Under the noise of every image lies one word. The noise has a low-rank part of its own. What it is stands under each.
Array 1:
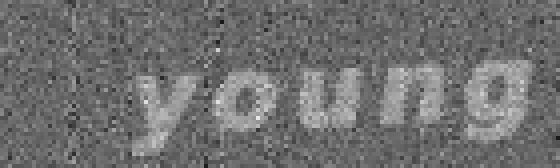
young
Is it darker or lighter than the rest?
lighter
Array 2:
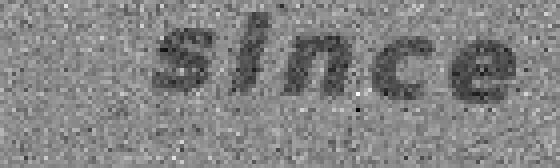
since
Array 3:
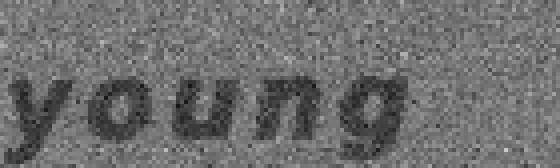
young
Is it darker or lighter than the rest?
darker
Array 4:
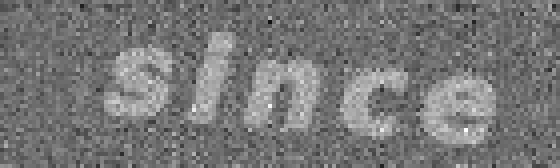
since
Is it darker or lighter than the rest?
lighter
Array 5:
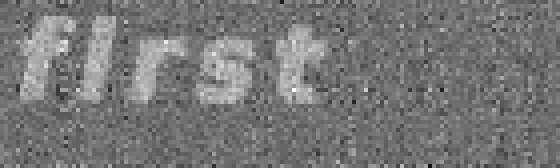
first
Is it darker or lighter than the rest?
lighter
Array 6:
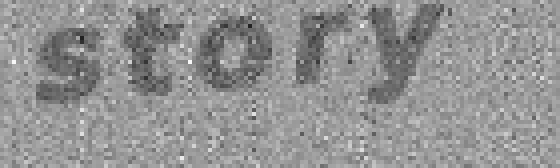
story
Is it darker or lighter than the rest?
darker
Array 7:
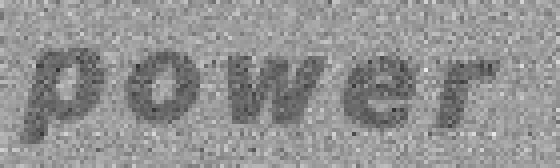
power
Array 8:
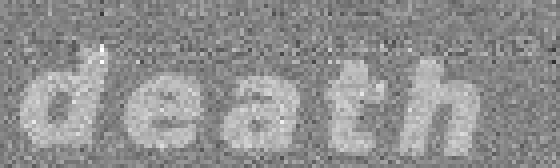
death
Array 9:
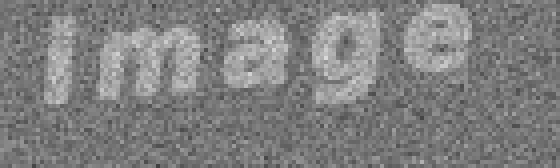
image
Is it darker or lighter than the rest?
lighter
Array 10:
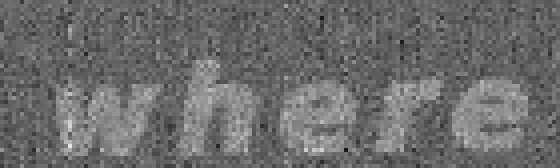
where
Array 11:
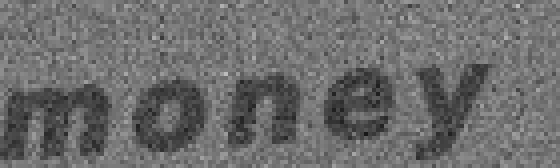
money
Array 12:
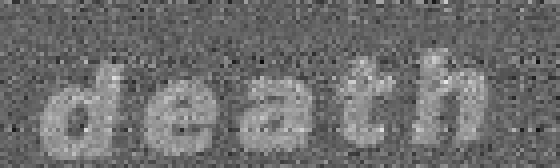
death
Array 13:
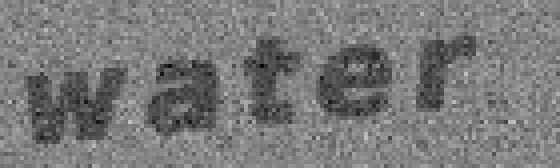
water
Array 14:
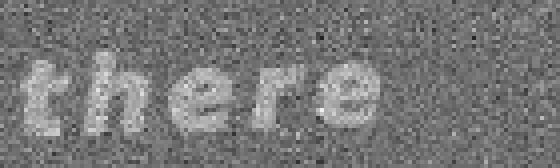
there
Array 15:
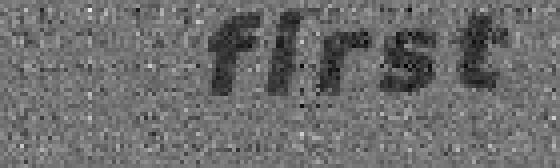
first
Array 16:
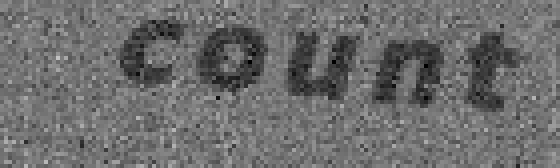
count
